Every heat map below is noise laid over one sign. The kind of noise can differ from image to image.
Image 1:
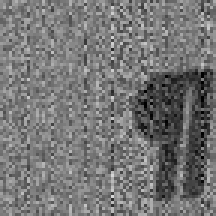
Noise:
columns of uneven size
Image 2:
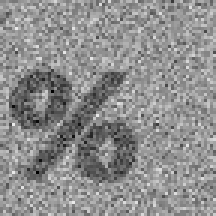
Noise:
independent entries
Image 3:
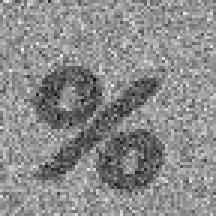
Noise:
independent entries
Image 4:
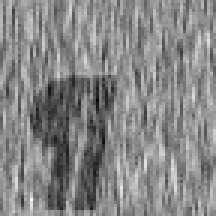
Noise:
streaked along the columns
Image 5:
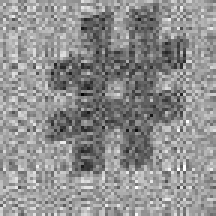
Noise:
low rank plus noise
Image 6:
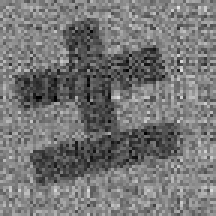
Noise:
low rank plus noise
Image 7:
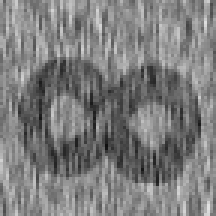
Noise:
streaked along the columns
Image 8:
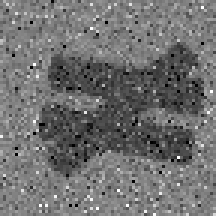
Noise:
heavy tails
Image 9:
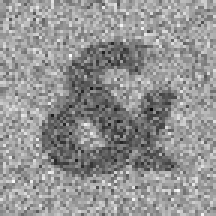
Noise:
independent entries
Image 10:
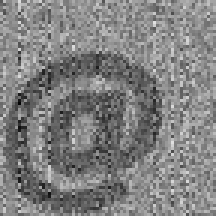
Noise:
columns of uneven size
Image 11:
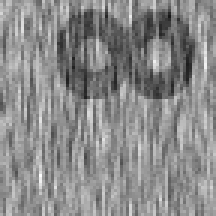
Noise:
streaked along the columns
